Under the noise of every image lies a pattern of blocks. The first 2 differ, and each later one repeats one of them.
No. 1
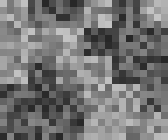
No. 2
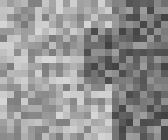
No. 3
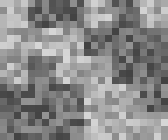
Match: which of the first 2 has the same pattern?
1
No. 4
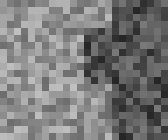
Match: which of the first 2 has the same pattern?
2
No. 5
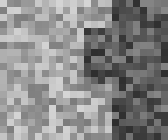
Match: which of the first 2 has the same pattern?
2
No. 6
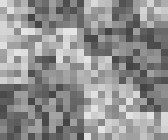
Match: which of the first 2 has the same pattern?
1
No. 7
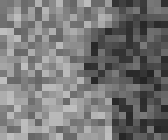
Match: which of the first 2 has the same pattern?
2
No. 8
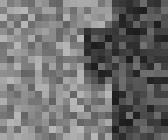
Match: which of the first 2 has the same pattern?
2
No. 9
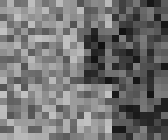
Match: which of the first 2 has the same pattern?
2
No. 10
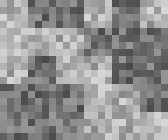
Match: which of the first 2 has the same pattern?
1
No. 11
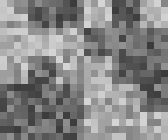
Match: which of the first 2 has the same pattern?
1
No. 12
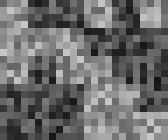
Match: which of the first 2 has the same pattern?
1
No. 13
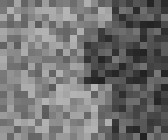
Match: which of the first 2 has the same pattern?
2
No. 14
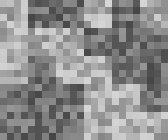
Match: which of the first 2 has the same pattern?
1
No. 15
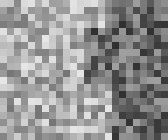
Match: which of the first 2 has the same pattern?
2
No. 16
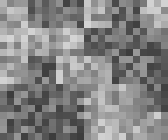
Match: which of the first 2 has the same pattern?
1
